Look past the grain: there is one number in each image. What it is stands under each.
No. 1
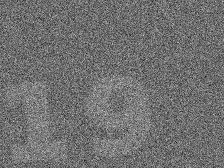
19
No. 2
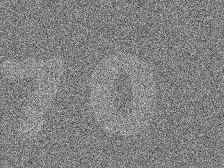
70
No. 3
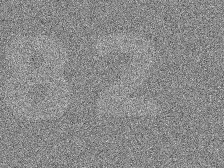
82
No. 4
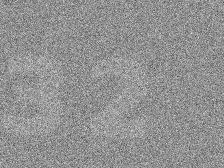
32
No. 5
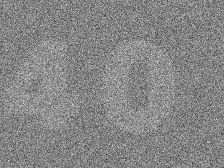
40
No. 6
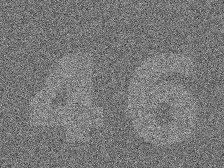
46
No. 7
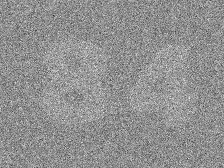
84
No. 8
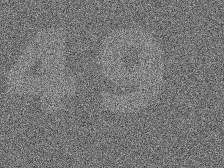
49
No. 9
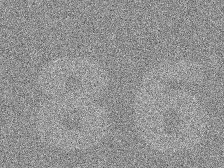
86
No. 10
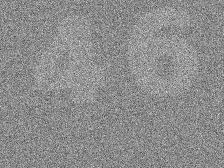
46
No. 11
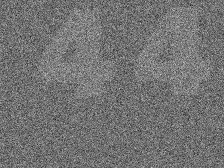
44
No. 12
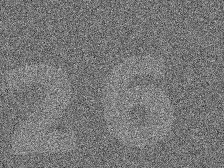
26
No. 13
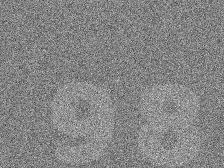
98
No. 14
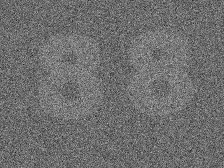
88
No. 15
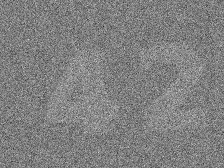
42
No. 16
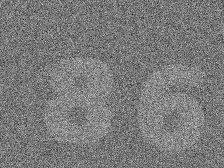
86
